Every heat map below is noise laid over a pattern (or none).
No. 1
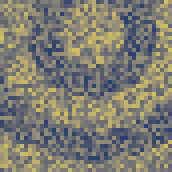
rings round one point
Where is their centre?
top middle
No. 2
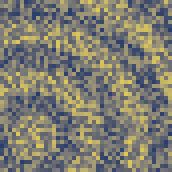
rings round one point
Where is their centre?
bottom left
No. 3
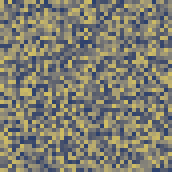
only noise
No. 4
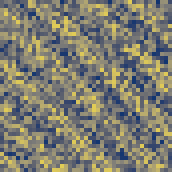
diagonal stripes
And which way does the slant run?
top left to bottom right
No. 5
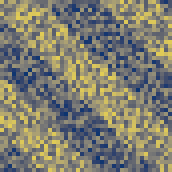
diagonal stripes
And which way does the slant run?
top left to bottom right
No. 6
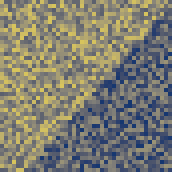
a sharp edge
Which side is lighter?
top left
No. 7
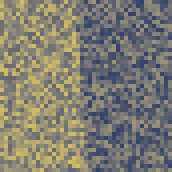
a sharp edge
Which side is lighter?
left
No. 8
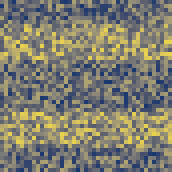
horizontal stripes
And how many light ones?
2
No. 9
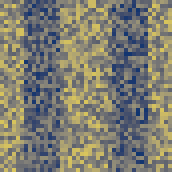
vertical stripes
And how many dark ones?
2
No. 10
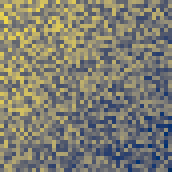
a smooth slope
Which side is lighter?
top left
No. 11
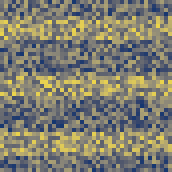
horizontal stripes
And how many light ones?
3
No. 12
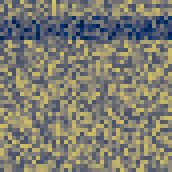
one horizontal stripe
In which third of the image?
top
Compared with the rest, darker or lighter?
darker
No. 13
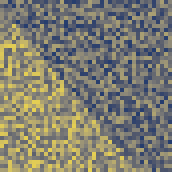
a sharp edge
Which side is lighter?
bottom left
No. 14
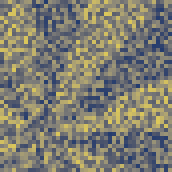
spokes from one point
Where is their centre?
bottom left
